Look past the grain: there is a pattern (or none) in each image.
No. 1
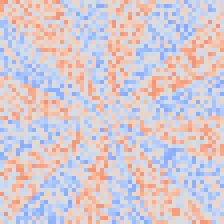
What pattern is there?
spokes from one point
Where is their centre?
centre
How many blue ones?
8
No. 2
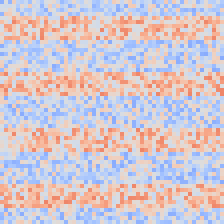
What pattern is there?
horizontal stripes
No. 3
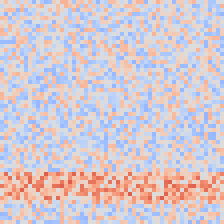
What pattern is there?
one horizontal stripe
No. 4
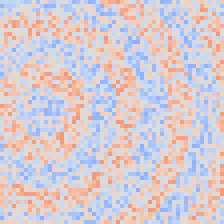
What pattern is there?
rings round one point
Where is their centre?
middle left
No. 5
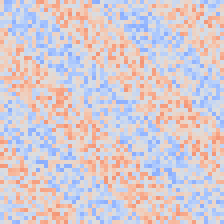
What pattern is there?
diagonal stripes
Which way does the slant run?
top left to bottom right
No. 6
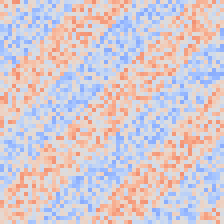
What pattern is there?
diagonal stripes
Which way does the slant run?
bottom left to top right
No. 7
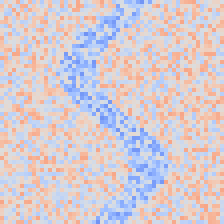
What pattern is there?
a wavy band
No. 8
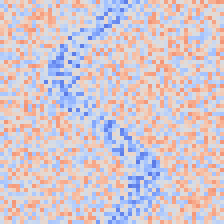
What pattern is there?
a wavy band
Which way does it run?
top to bottom
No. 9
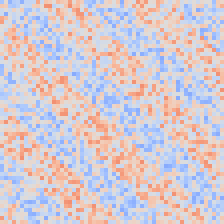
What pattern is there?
diagonal stripes
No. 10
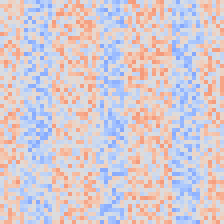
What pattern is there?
vertical stripes
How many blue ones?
3
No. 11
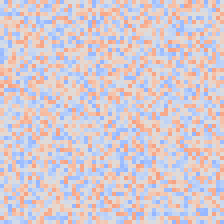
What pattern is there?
only noise
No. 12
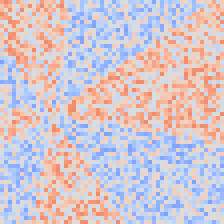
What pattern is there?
spokes from one point
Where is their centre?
middle left
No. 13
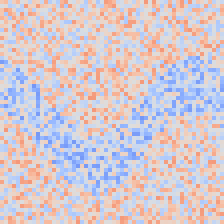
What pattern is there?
a wavy band
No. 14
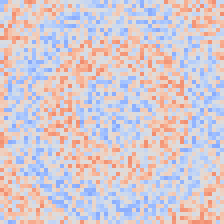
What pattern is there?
rings round one point
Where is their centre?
centre
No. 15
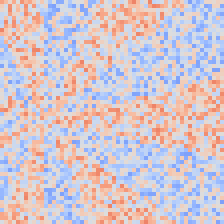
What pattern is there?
spokes from one point
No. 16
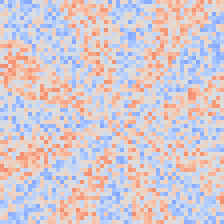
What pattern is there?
spokes from one point
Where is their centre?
centre
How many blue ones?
8
